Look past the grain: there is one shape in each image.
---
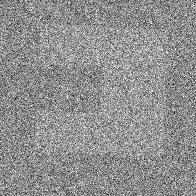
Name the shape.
square with a notch
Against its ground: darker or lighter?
lighter
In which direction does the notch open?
left
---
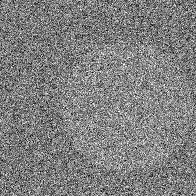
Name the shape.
disc
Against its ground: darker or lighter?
lighter
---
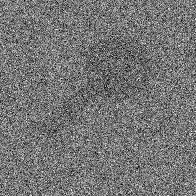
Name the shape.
lollipop
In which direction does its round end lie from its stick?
up and right
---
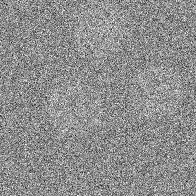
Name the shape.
three dots
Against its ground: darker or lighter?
lighter
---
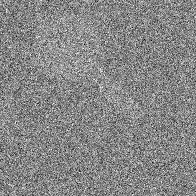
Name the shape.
lollipop
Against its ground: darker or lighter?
lighter
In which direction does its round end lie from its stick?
up and left
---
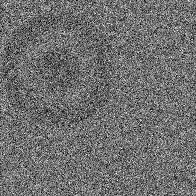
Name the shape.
bullseye
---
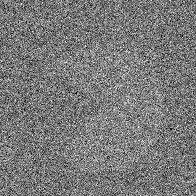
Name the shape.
disc with a wedge cut out
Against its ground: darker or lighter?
lighter
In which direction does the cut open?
left
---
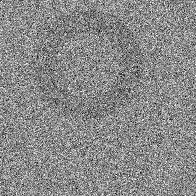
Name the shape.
ring
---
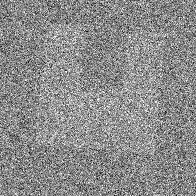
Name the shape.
square with a notch
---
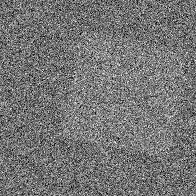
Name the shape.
square
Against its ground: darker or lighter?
lighter
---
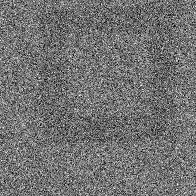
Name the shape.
square frame
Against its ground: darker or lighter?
darker
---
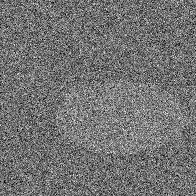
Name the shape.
ellipse
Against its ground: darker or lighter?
lighter
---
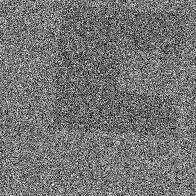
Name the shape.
square with a notch
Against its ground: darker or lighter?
darker
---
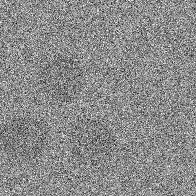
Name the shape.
three dots
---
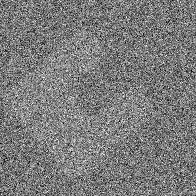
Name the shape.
square with a notch
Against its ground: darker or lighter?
lighter
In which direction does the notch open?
up and right
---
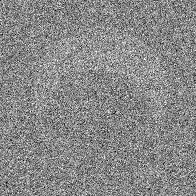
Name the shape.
crescent
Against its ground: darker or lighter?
lighter
